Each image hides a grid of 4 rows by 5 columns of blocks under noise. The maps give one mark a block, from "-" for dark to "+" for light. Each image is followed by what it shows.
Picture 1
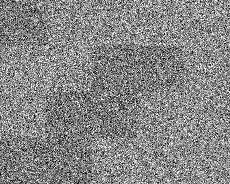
-++++
++--+
+--++
--+++
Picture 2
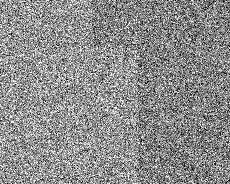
++---
+++--
+++--
+++--
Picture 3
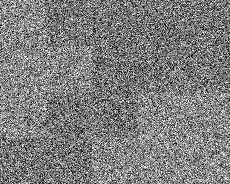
+----
++---
+--++
--+++
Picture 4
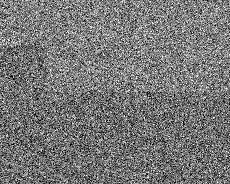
+++++
-++++
-----
-----
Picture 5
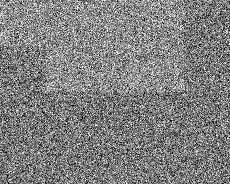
++++-
-+++-
-----
-----
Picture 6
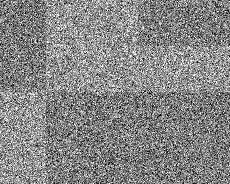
-++--
-++++
+----
+----
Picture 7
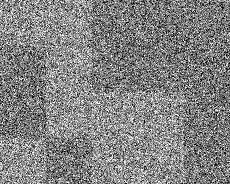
++---
-+---
-+++-
+-++-
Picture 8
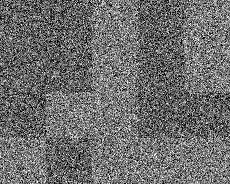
--+-+
--+-+
-++--
+-+++
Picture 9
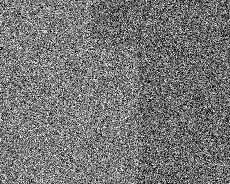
++---
+++--
+++--
+++--
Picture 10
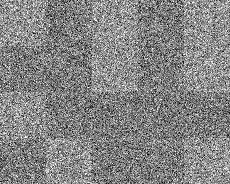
+-+-+
--+-+
+----
-+--+
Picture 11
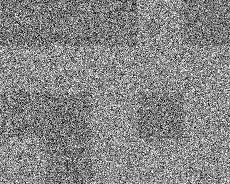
---+-
+++++
--+-+
+-+++
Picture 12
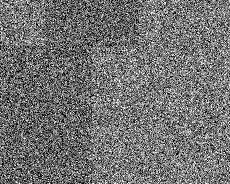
+--++
--+++
--+++
--+++
